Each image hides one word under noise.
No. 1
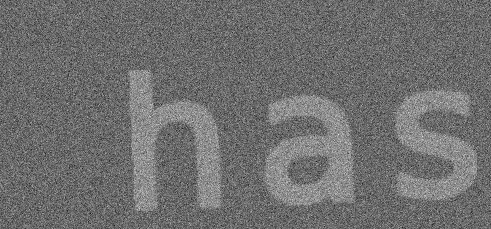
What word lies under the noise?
has
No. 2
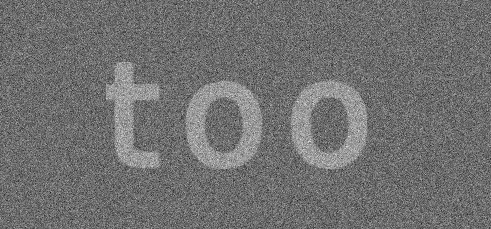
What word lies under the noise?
too
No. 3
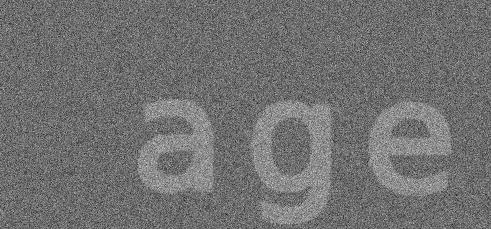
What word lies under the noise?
age
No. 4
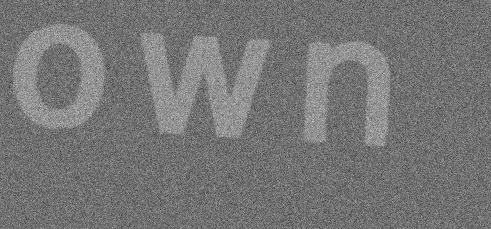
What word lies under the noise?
own
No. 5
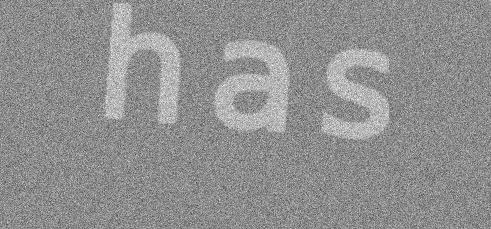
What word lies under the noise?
has
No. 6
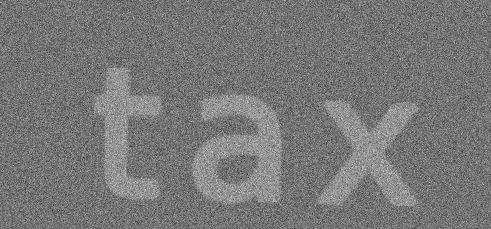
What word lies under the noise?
tax
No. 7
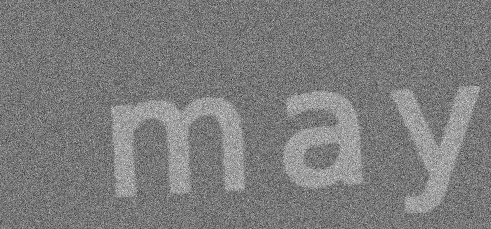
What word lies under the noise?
may
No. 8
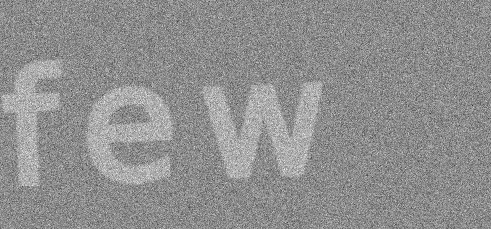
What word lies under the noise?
few
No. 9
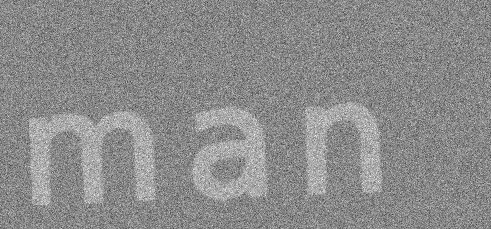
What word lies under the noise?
man
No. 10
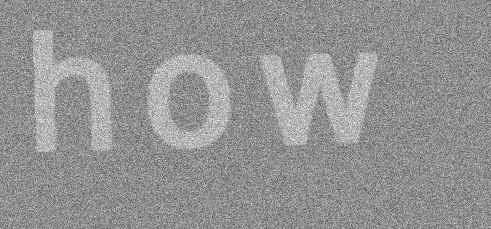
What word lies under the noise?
how
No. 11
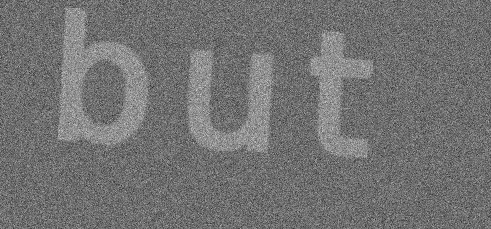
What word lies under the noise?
but
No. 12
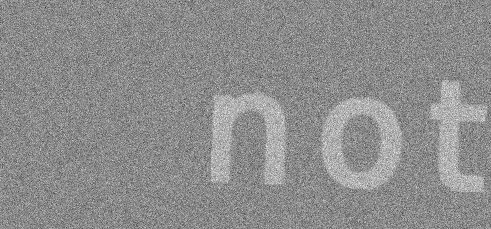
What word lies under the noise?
not
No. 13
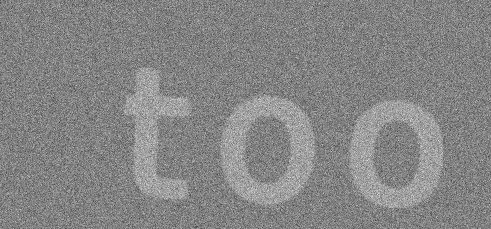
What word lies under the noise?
too
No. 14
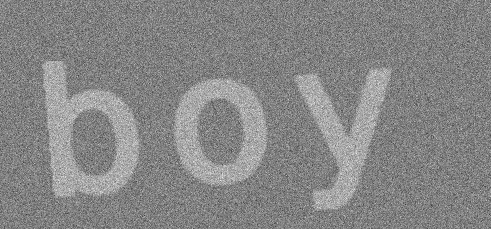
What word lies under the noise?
boy
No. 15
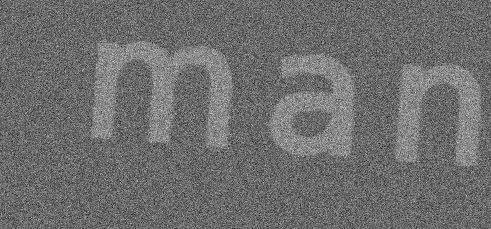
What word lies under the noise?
man
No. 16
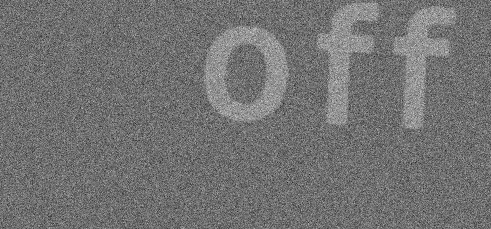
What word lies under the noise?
off
